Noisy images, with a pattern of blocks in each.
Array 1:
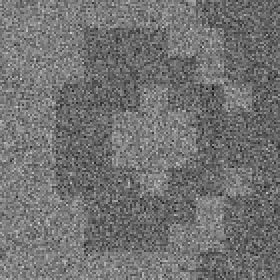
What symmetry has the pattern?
top and bottom mirror each other
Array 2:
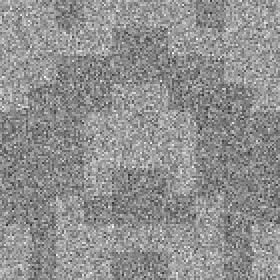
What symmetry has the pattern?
left and right mirror each other
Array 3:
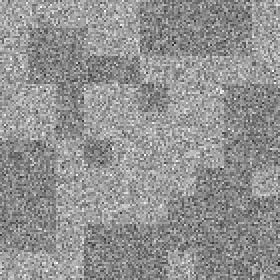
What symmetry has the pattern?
mirrored about the diagonal from the top left
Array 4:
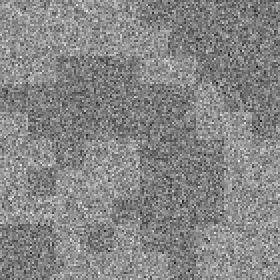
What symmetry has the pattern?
mirrored about the diagonal from the bottom left
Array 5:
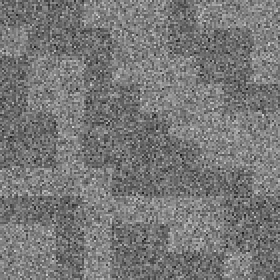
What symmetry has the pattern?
mirrored about the diagonal from the bottom left
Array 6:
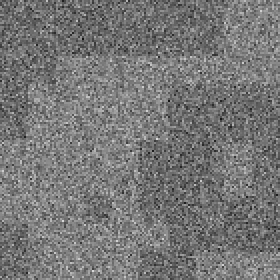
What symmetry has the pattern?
no symmetry
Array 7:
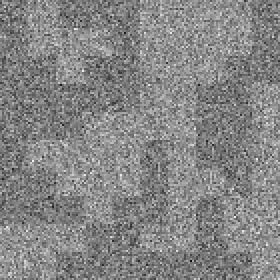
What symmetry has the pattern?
no symmetry
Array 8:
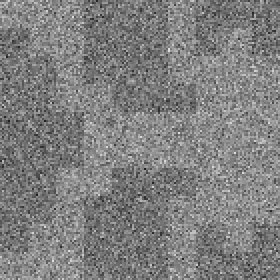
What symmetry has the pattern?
top and bottom mirror each other
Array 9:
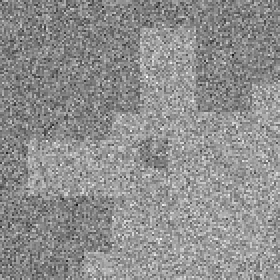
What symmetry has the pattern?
mirrored about the diagonal from the top left
